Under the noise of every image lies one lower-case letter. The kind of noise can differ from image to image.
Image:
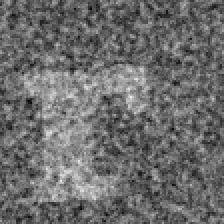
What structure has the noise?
blotchy
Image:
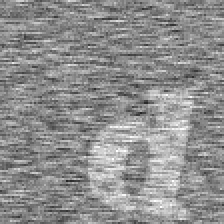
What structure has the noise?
streaked along the rows
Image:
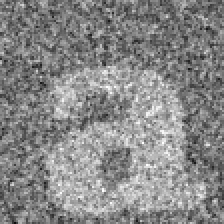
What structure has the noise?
blotchy
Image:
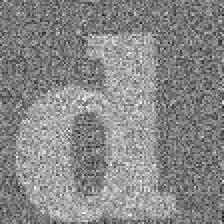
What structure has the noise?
low rank plus noise
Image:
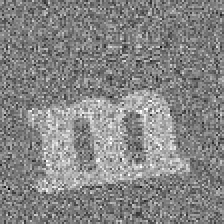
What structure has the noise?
low rank plus noise
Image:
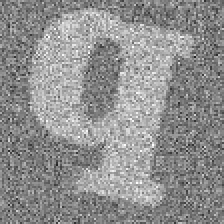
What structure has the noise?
low rank plus noise
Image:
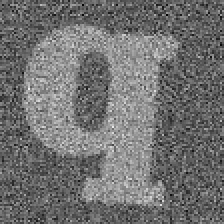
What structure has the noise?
low rank plus noise
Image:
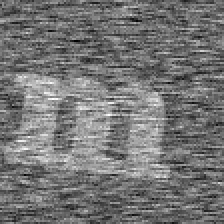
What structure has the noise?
streaked along the rows
